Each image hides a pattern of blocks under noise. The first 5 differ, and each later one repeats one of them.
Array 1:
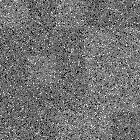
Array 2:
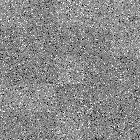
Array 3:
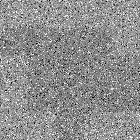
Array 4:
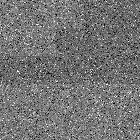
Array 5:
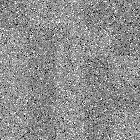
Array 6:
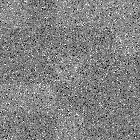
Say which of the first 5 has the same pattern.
2
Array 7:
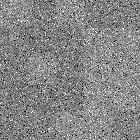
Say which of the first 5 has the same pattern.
1
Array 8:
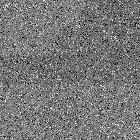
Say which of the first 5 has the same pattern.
4
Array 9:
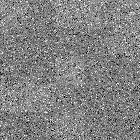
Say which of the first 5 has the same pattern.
2
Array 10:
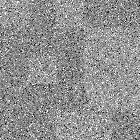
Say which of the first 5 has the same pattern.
1
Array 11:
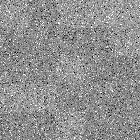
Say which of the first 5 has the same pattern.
2
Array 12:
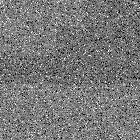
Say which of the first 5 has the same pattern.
4
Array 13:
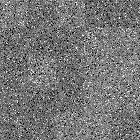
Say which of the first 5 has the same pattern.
1
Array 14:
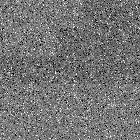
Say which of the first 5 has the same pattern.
4
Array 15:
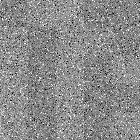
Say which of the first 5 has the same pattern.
5
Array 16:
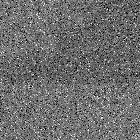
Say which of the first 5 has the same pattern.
4
